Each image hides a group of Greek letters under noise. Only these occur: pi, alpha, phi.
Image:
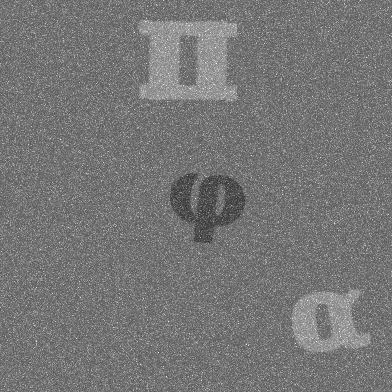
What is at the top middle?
pi
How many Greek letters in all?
3
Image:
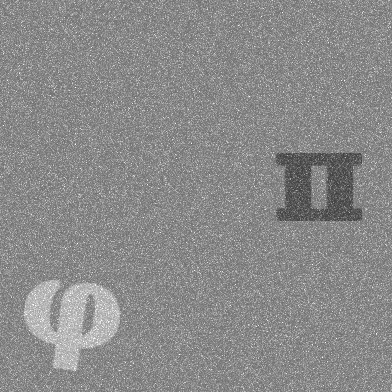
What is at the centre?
nothing
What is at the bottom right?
nothing
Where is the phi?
bottom left
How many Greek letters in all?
2
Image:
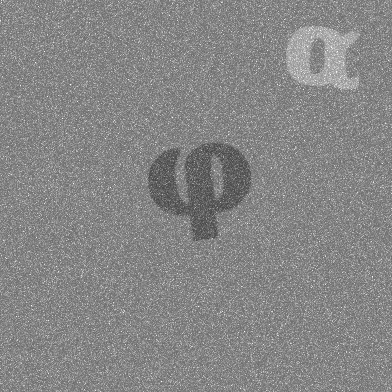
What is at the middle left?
nothing
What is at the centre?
phi
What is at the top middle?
nothing
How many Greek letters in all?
2
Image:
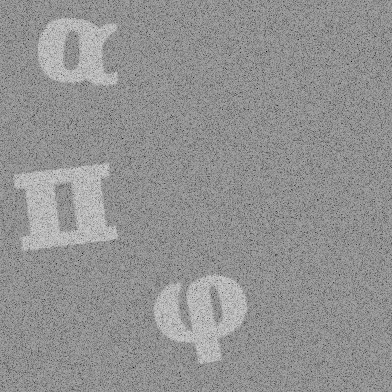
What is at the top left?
alpha
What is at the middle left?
pi
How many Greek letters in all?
3
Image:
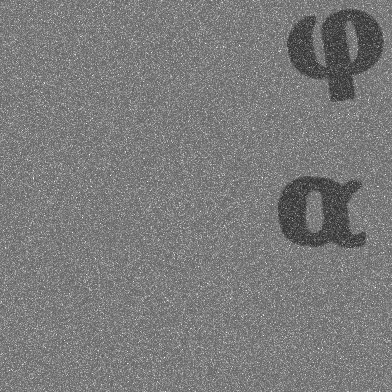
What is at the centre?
nothing
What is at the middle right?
alpha
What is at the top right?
phi
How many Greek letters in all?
2
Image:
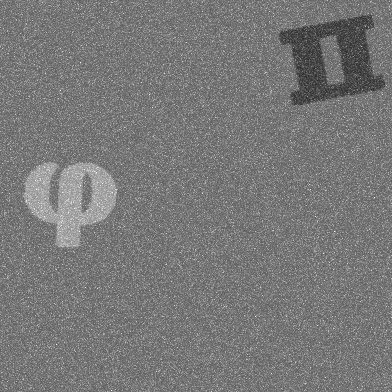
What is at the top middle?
nothing
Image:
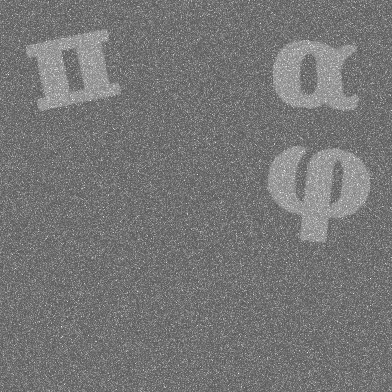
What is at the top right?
alpha
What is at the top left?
pi
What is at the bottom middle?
nothing
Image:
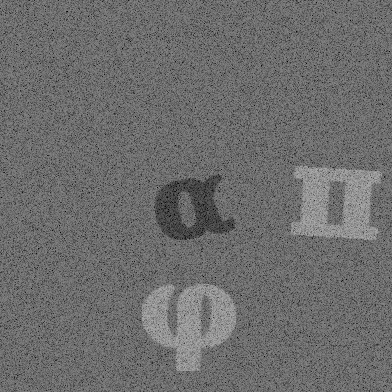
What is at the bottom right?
nothing
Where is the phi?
bottom middle
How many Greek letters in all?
3
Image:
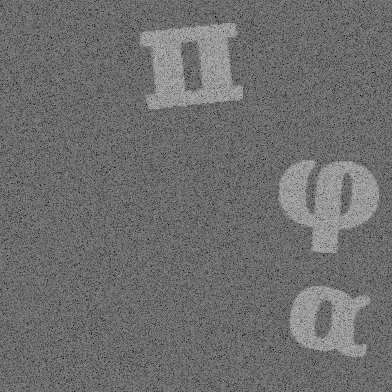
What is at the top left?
nothing
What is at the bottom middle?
nothing
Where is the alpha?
bottom right
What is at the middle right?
phi
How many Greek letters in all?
3
